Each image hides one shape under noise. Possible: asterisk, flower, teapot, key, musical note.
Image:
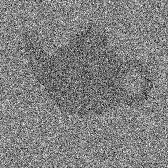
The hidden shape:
teapot
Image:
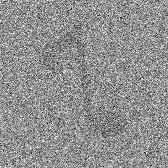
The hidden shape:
musical note
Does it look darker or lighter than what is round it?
darker
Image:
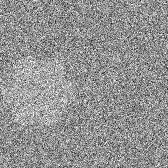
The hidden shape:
flower
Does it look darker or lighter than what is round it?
lighter
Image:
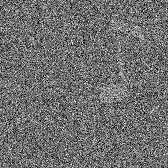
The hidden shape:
musical note
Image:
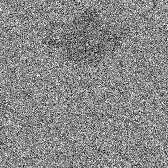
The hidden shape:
teapot
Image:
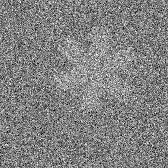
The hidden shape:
asterisk
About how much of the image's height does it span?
half
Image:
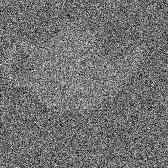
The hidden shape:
teapot
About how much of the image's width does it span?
nearly all
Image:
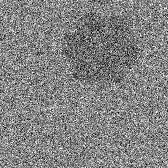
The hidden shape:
flower
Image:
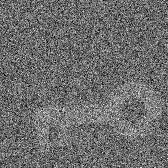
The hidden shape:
key
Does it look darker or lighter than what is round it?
lighter
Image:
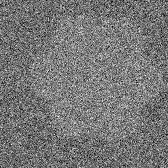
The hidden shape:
flower
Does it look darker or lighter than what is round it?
lighter
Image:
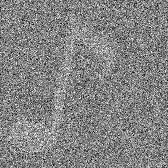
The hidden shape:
musical note
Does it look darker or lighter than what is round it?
lighter
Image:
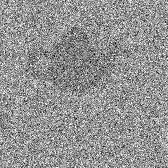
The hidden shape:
teapot
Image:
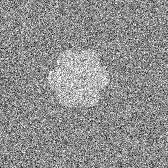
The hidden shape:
flower
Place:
centre
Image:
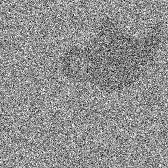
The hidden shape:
teapot
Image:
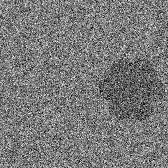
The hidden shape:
flower
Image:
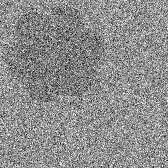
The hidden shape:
flower
